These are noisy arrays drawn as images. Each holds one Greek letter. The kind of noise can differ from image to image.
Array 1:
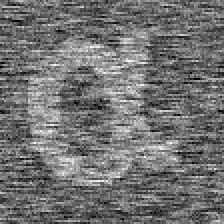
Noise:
streaked along the rows
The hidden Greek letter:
alpha
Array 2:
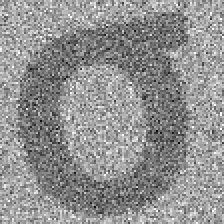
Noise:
low rank plus noise
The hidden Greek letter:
sigma
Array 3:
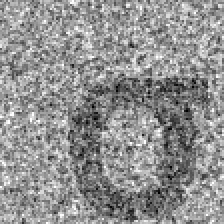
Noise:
blotchy
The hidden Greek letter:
sigma
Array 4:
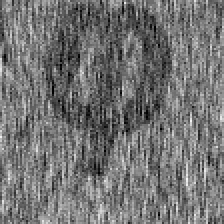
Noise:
streaked along the columns
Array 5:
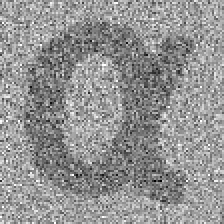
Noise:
low rank plus noise
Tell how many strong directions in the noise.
three or four
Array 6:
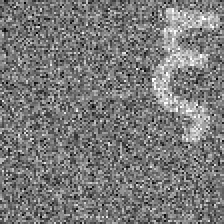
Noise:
independent entries
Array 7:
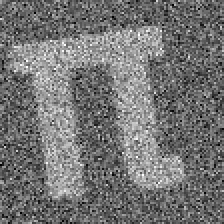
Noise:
independent entries
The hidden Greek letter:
pi
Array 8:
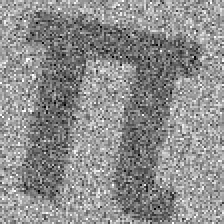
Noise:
independent entries
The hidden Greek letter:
pi
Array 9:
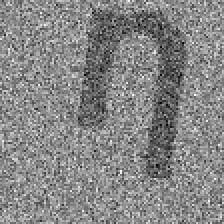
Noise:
independent entries
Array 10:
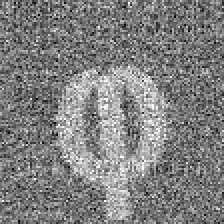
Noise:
low rank plus noise
